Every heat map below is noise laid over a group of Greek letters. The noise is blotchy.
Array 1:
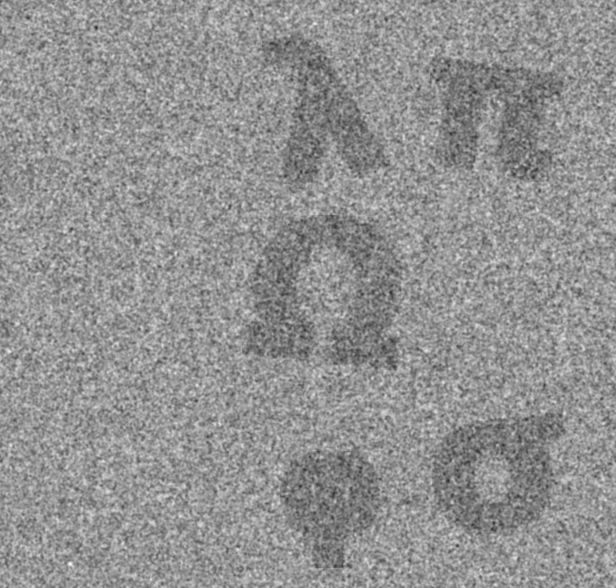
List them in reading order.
top middle: lambda; top right: pi; centre: omega; bottom middle: phi; bottom right: sigma
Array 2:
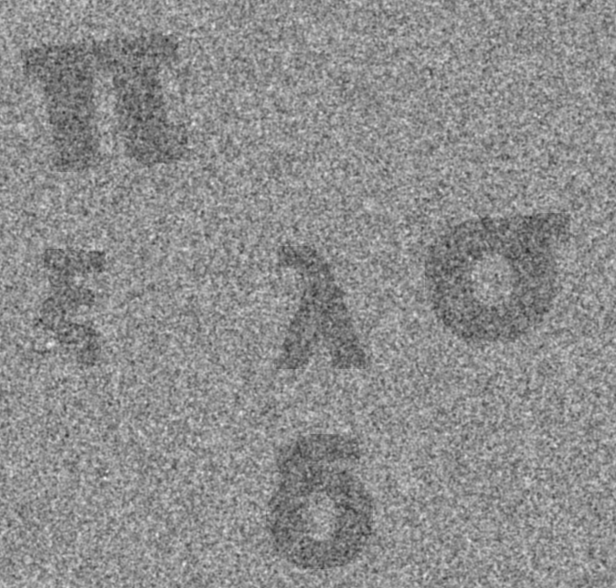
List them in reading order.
top left: pi; middle left: xi; centre: lambda; middle right: sigma; bottom middle: delta
